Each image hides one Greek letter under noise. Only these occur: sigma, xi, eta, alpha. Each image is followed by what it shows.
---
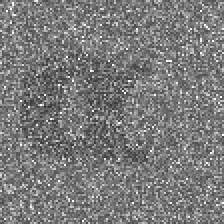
alpha
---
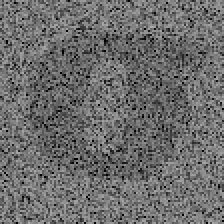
sigma
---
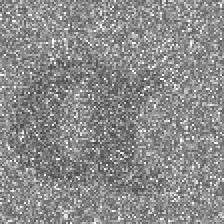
alpha
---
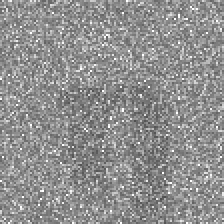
eta
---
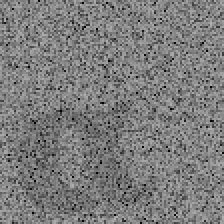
alpha
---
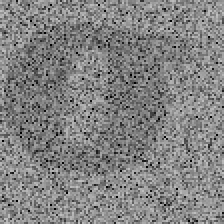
sigma
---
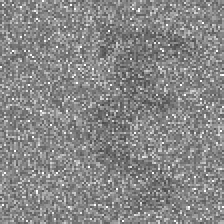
xi
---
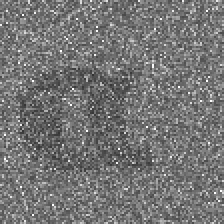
alpha
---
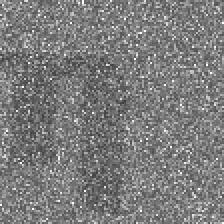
eta
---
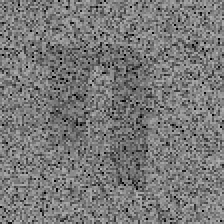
eta
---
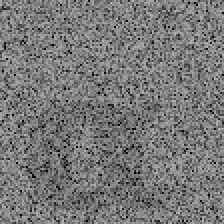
alpha
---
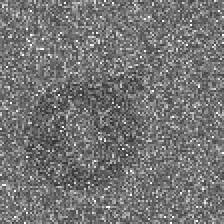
sigma
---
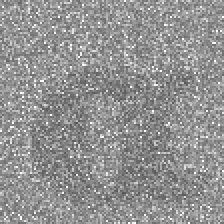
alpha
